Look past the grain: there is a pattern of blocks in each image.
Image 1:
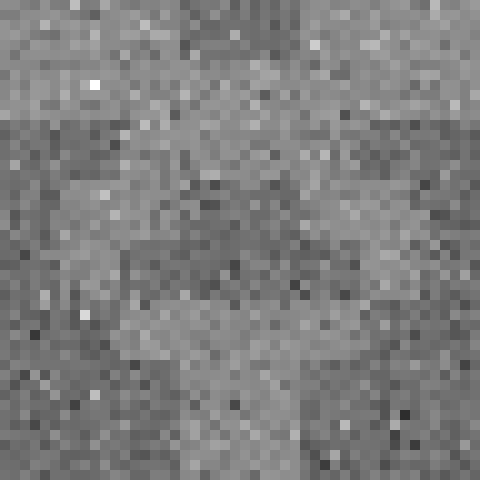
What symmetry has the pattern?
left and right mirror each other
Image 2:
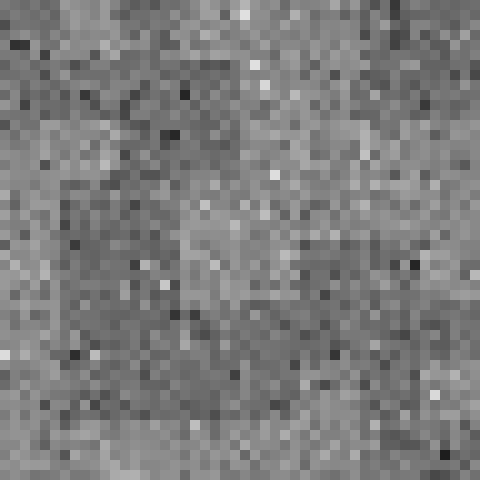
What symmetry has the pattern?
mirrored about the diagonal from the bottom left
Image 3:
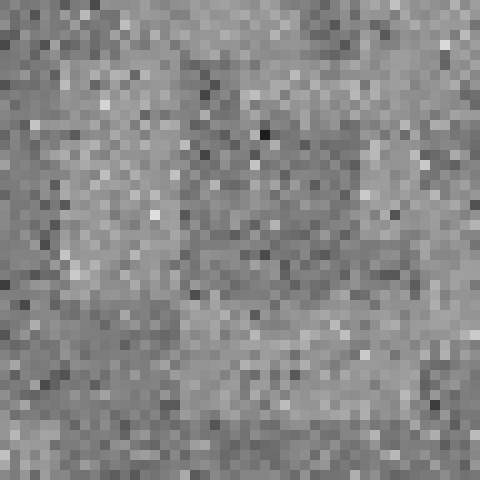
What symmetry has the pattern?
mirrored about the diagonal from the bottom left
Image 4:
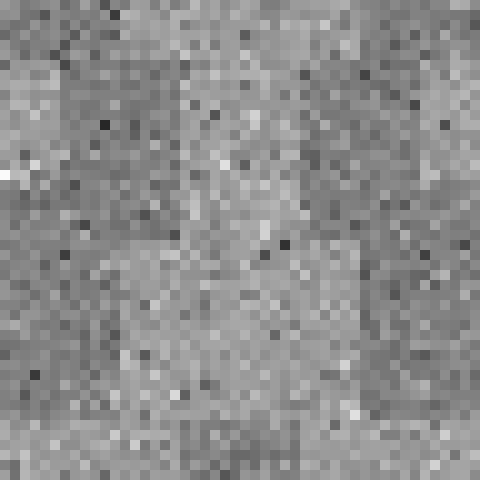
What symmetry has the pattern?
left and right mirror each other
